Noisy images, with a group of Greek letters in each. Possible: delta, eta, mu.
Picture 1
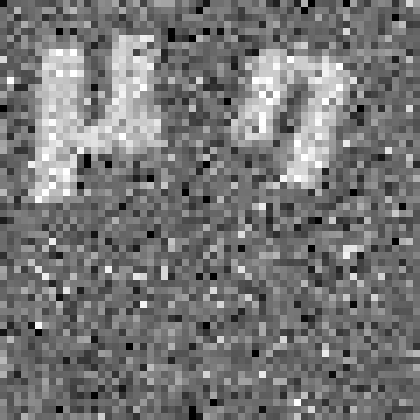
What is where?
top left: light mu; top right: light eta
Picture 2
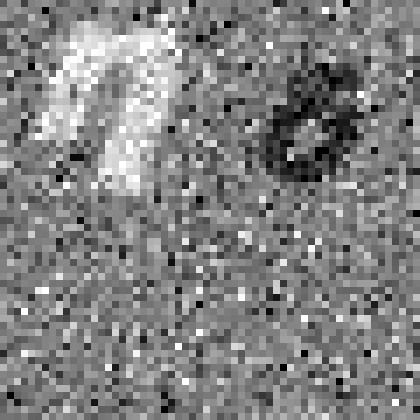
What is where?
top left: light eta; top right: dark delta
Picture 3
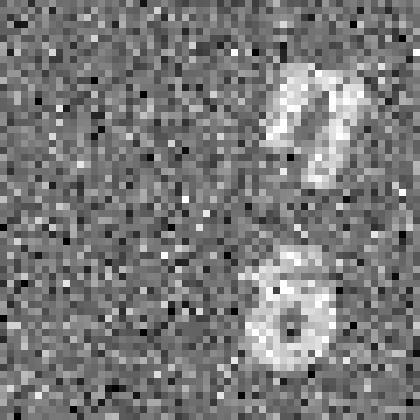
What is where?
top right: light eta; bottom right: light delta
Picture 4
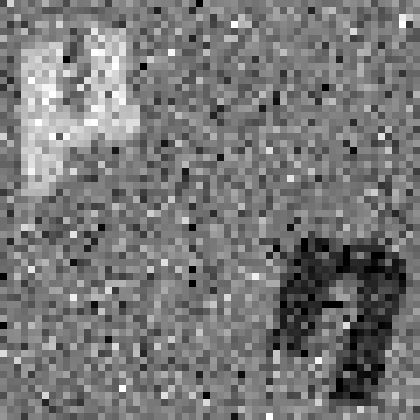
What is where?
top left: light mu; bottom right: dark eta
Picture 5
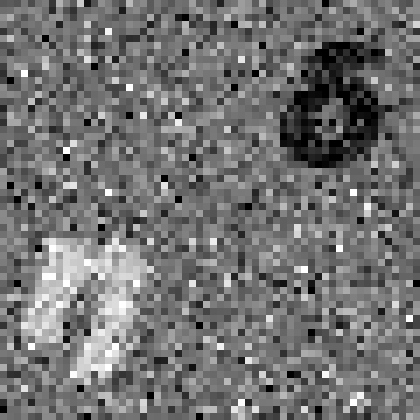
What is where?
top right: dark delta; bottom left: light eta
